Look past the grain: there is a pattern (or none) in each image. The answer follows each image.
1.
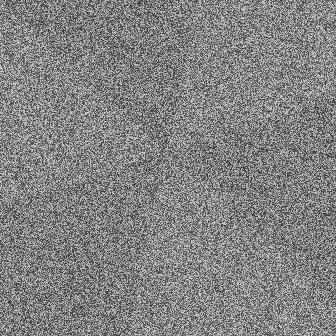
spokes from one point
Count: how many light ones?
3
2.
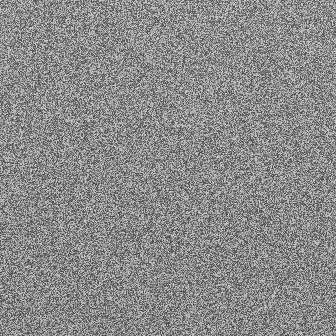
a smooth slope
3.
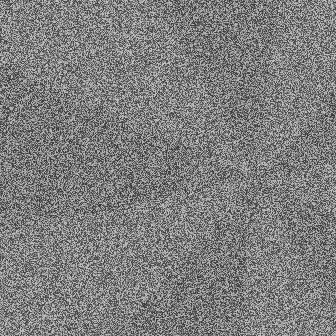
spokes from one point
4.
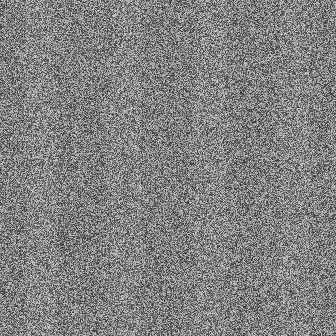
vertical stripes
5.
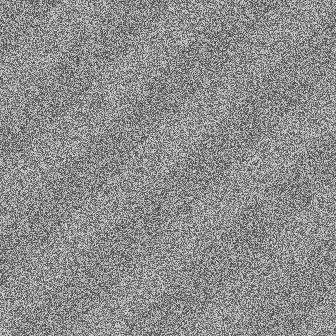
diagonal stripes
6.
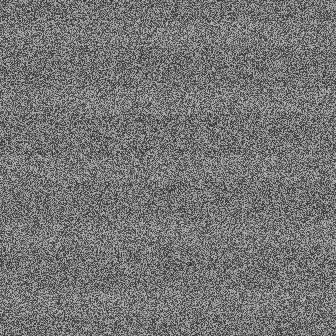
horizontal stripes
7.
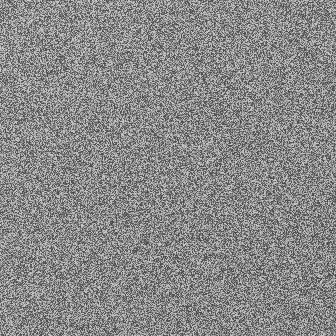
a smooth slope
